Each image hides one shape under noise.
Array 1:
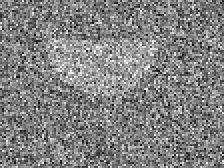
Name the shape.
half disc
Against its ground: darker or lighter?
lighter
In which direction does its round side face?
down
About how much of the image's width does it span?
half
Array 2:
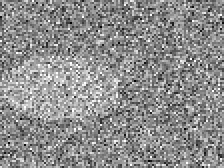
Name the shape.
ellipse
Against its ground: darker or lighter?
lighter
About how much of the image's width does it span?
half
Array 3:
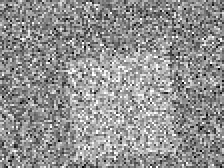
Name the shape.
square
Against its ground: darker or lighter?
lighter
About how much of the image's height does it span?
two thirds
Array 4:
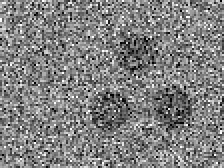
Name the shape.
three dots
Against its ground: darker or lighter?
darker
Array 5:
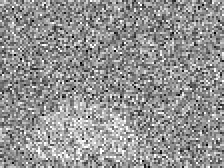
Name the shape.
half disc
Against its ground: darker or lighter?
lighter
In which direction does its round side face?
up
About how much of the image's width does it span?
half
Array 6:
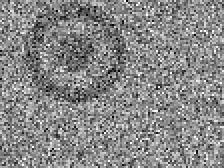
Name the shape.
bullseye
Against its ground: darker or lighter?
darker
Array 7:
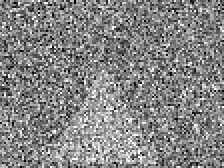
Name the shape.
triangle
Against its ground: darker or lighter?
lighter
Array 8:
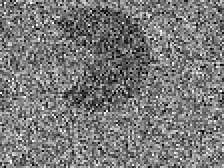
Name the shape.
disc with a wedge cut out
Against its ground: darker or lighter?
darker
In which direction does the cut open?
left
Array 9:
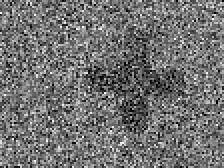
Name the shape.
cross
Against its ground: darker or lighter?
darker
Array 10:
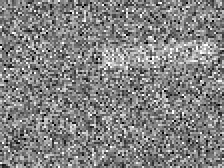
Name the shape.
bar
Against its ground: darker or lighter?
lighter
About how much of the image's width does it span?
half
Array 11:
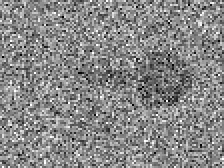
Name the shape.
lollipop
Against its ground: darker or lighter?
darker
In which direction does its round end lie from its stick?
right
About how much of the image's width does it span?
half
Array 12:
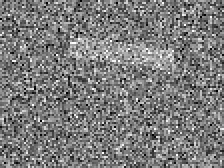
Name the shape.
bar
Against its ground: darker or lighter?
lighter
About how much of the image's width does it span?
half
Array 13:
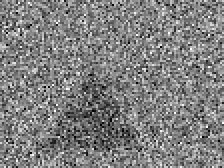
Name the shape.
triangle
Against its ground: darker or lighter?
darker
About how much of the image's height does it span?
half
